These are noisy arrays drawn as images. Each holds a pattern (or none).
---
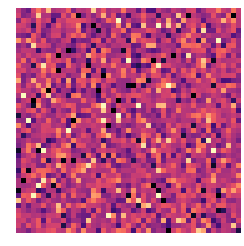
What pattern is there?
only noise
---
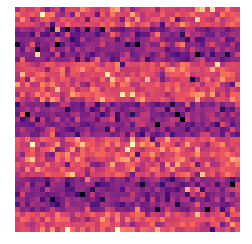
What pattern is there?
horizontal stripes
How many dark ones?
3
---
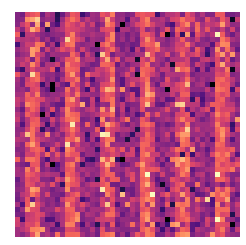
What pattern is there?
vertical stripes
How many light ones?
6
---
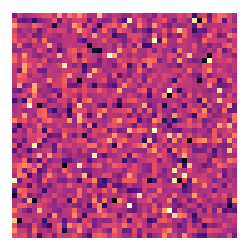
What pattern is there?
only noise
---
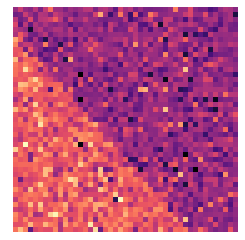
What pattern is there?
a sharp edge
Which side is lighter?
bottom left
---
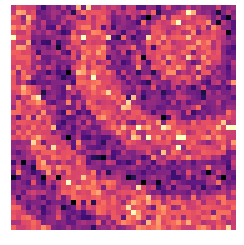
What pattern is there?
rings round one point
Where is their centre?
top right
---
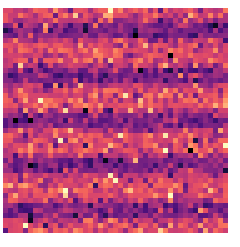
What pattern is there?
horizontal stripes
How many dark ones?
5
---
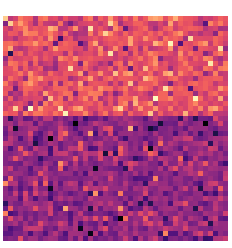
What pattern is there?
a sharp edge
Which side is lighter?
top
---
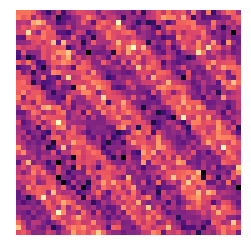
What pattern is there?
diagonal stripes
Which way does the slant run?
top left to bottom right
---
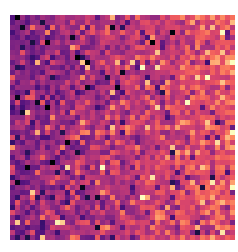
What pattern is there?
a smooth slope
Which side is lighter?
right
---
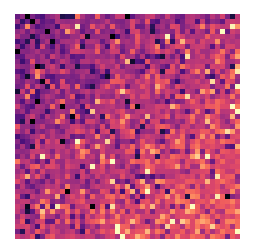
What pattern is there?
a smooth slope
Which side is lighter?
bottom right
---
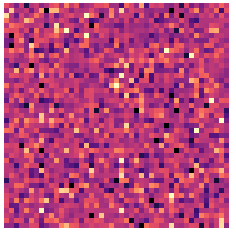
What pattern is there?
only noise
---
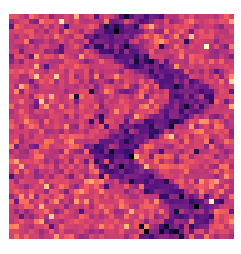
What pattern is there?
a wavy band
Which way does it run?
top to bottom
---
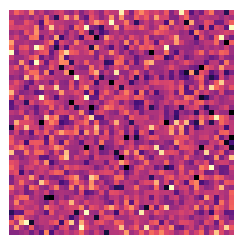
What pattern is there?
only noise
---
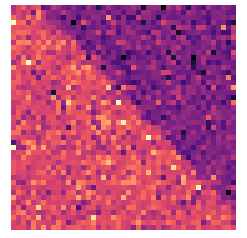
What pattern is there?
a sharp edge
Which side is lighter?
bottom left
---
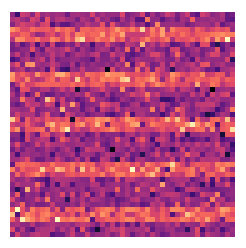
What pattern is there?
horizontal stripes
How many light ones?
5
